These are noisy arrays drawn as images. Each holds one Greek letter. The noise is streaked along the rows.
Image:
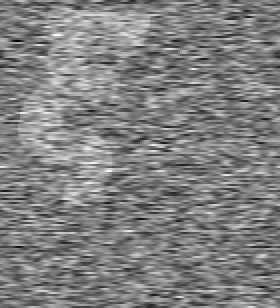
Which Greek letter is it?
xi
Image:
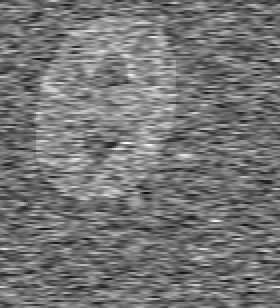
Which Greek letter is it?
theta
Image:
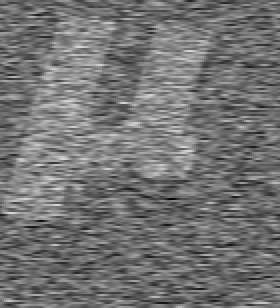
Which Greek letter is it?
mu
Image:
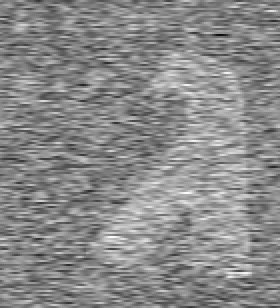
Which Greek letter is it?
lambda
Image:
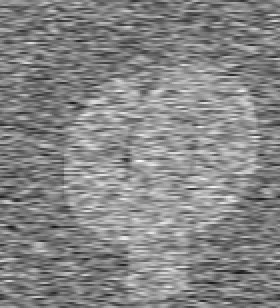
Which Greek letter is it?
phi
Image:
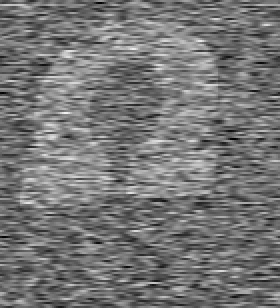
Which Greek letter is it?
omega
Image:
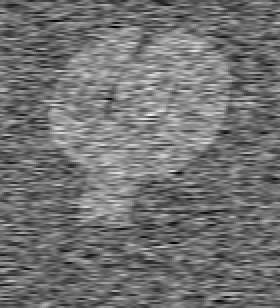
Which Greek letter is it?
phi
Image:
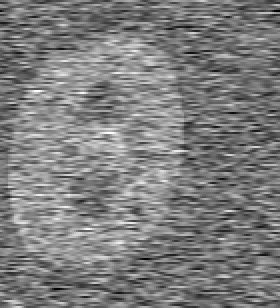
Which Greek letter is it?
theta
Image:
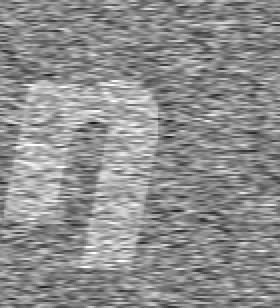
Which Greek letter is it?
eta
